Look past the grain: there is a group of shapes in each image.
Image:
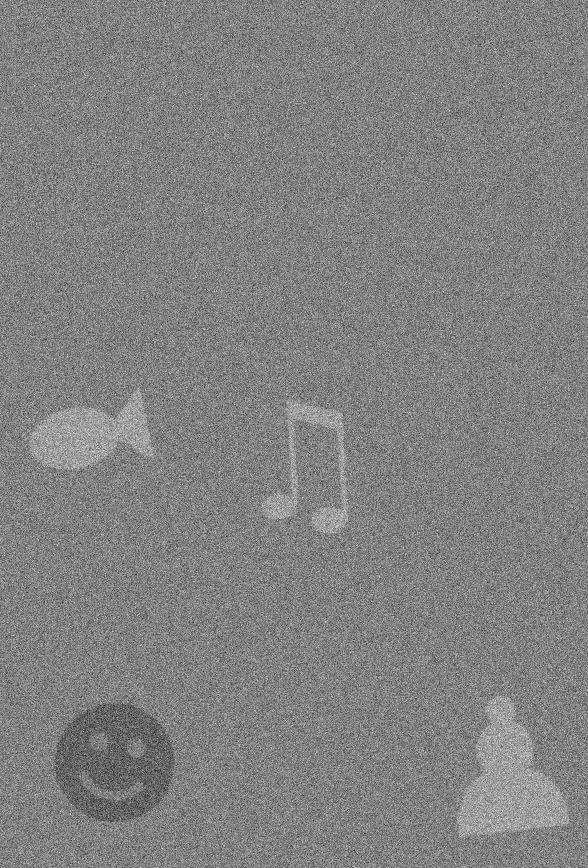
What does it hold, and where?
middle left: light fish; centre: light pair of musical notes; bottom left: dark smiling face; bottom right: light chess pawn
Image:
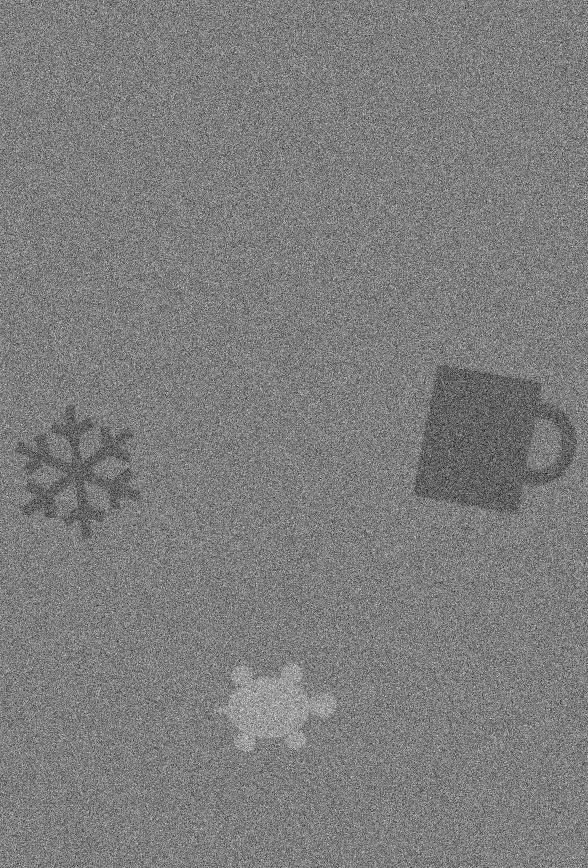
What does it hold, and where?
middle left: dark snowflake; middle right: dark cup; bottom middle: light turtle
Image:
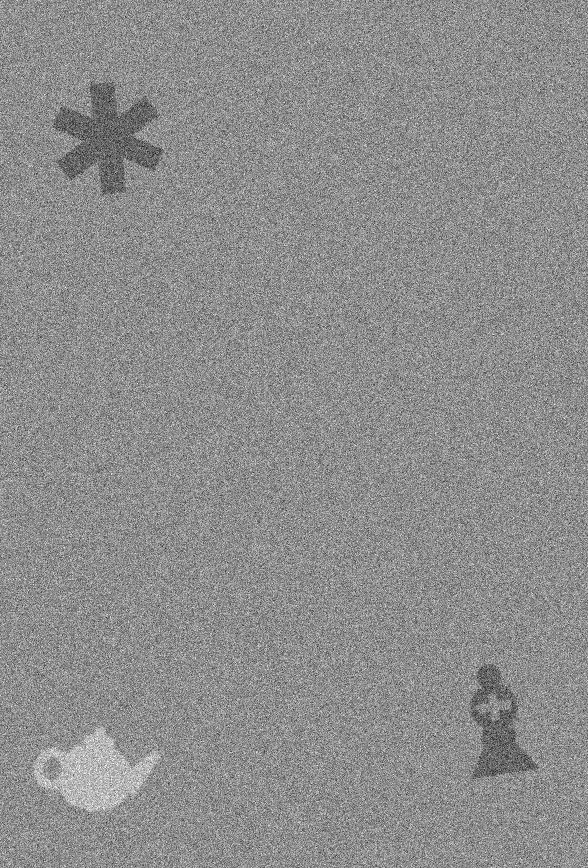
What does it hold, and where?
top left: dark asterisk; bottom left: light teapot; bottom right: dark chess bishop
